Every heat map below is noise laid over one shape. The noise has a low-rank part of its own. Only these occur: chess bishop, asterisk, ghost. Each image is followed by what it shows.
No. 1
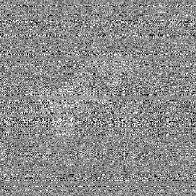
chess bishop
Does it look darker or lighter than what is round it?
lighter
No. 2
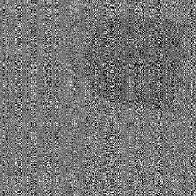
ghost
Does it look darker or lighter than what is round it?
darker
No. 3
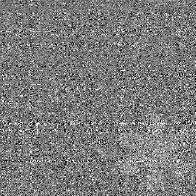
asterisk
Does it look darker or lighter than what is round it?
lighter
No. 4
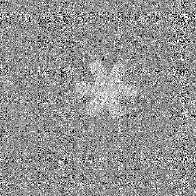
asterisk
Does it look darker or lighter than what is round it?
lighter
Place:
centre
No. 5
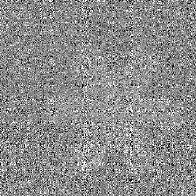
asterisk
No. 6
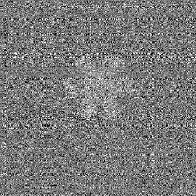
asterisk
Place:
centre
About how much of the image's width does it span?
a third
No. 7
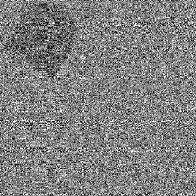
ghost
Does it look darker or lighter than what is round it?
darker
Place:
top left
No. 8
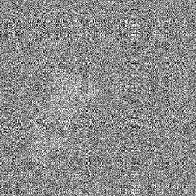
chess bishop
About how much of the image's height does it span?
half
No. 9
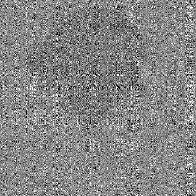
ghost
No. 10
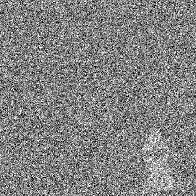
chess bishop
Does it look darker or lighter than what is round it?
lighter
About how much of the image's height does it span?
a third
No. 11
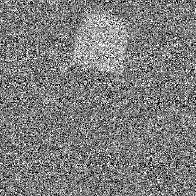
ghost
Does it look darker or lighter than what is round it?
lighter
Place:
top middle
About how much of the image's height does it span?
a third
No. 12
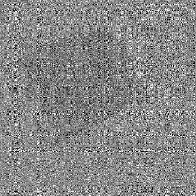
ghost
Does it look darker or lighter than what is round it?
darker
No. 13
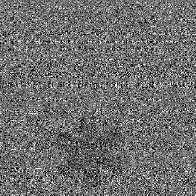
asterisk
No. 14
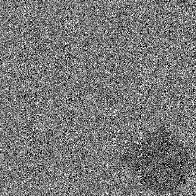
ghost
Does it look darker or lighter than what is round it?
darker
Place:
bottom right
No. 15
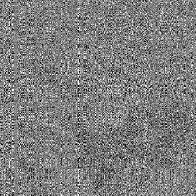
chess bishop
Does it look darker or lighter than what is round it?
darker
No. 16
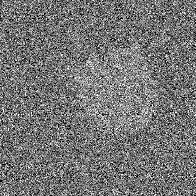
ghost
